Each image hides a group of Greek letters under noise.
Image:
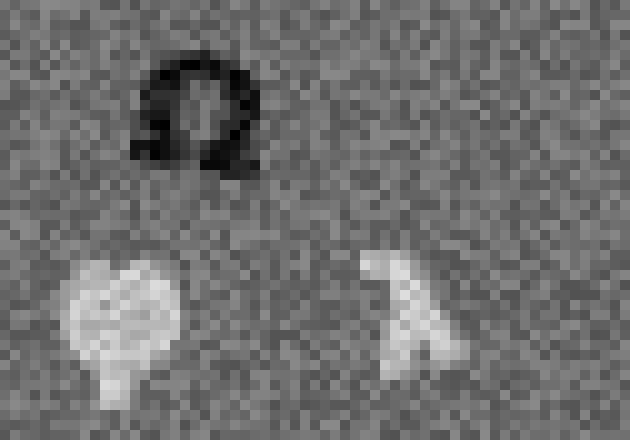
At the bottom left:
phi
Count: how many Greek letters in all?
3
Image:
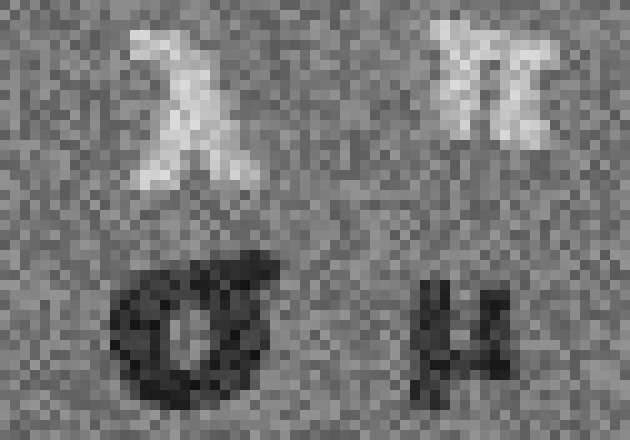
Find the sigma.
bottom left
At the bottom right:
mu
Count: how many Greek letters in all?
4
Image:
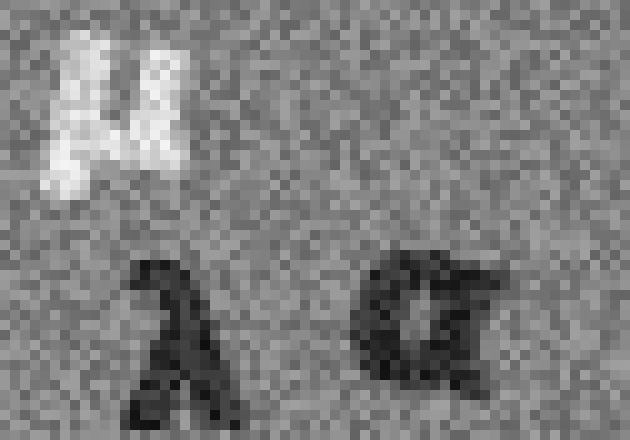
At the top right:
nothing
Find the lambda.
bottom left
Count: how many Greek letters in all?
3
